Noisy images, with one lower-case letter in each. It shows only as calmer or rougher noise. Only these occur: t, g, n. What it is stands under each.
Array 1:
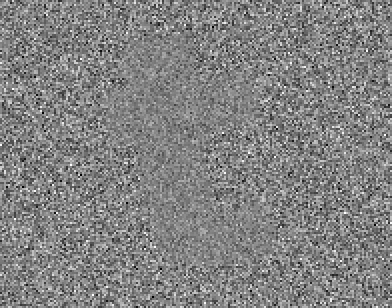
calm t
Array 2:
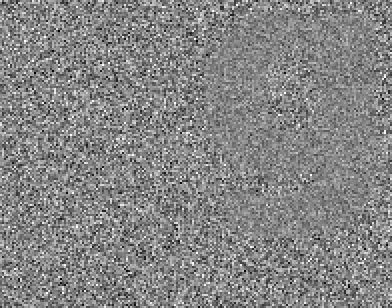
calm g
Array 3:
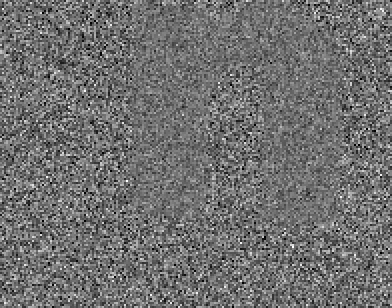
calm n
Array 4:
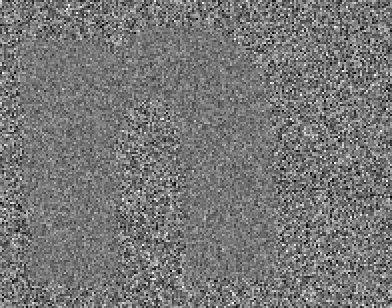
calm n
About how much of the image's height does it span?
nearly all
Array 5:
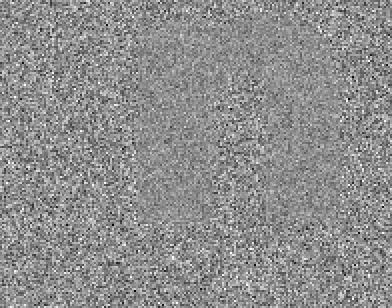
calm n
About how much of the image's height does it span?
two thirds
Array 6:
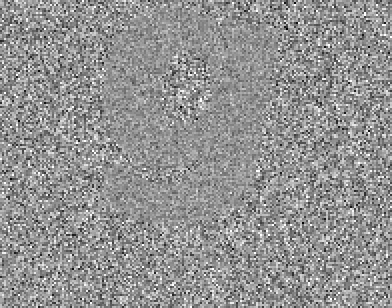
calm g
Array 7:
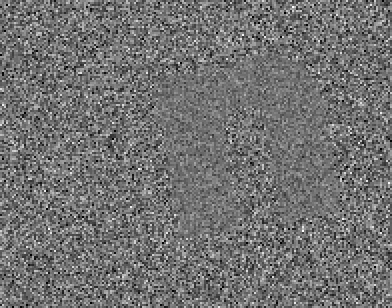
calm n
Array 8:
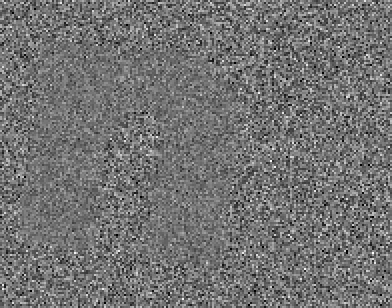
calm n
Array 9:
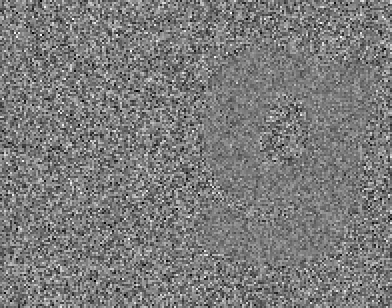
calm g
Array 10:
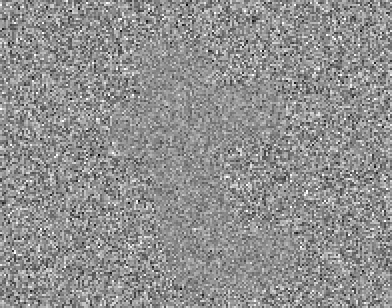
calm t
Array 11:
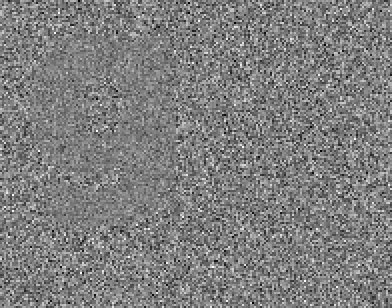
calm g
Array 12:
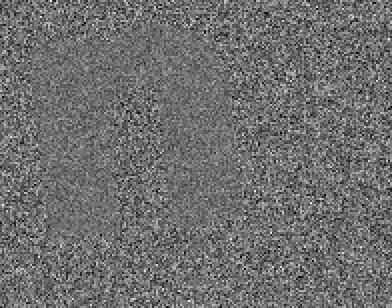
calm n
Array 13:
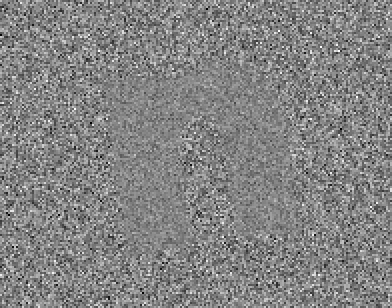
calm n
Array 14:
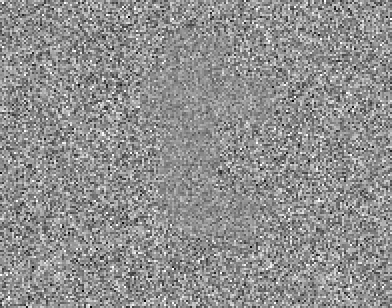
calm t
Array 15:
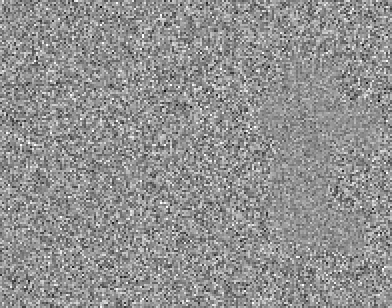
calm t
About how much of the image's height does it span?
two thirds
